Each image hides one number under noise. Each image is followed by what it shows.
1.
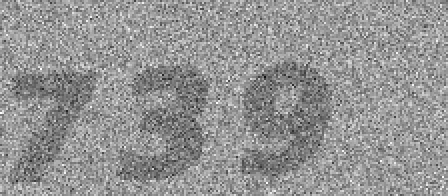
739
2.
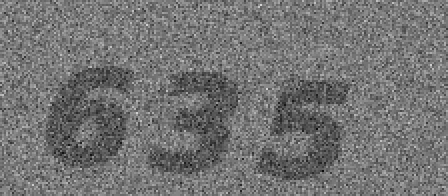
635
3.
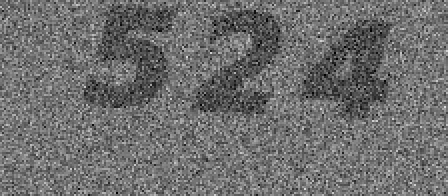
524
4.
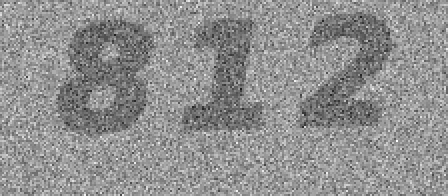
812
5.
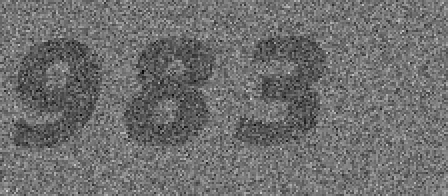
983
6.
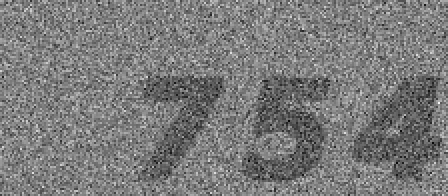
754
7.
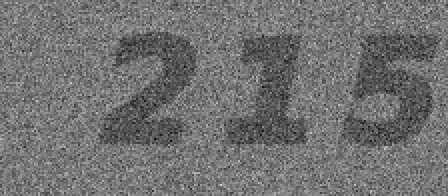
215
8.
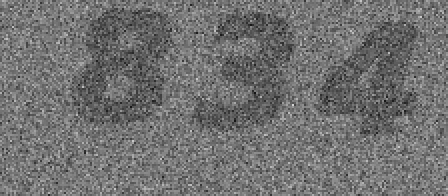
834
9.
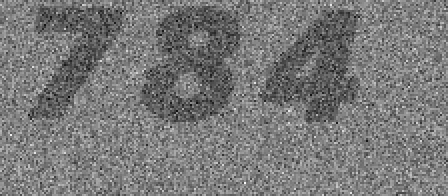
784
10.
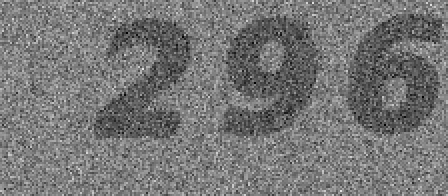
296
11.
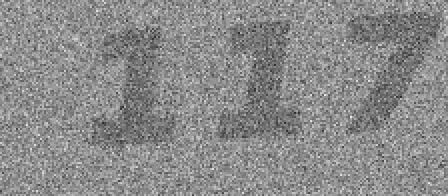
117
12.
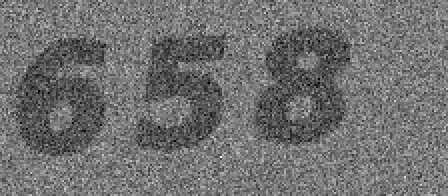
658
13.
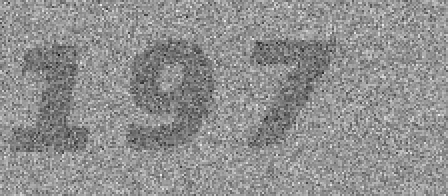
197
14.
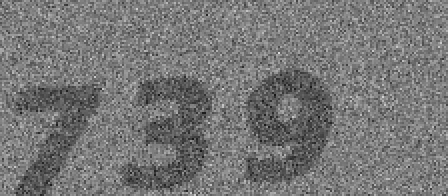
739
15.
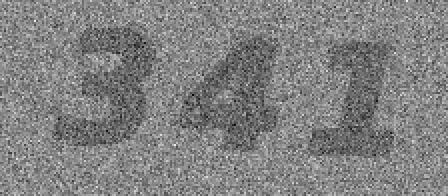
341
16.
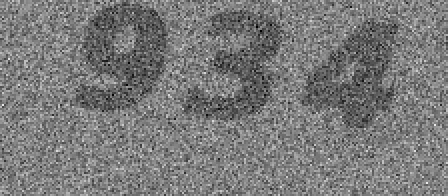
934
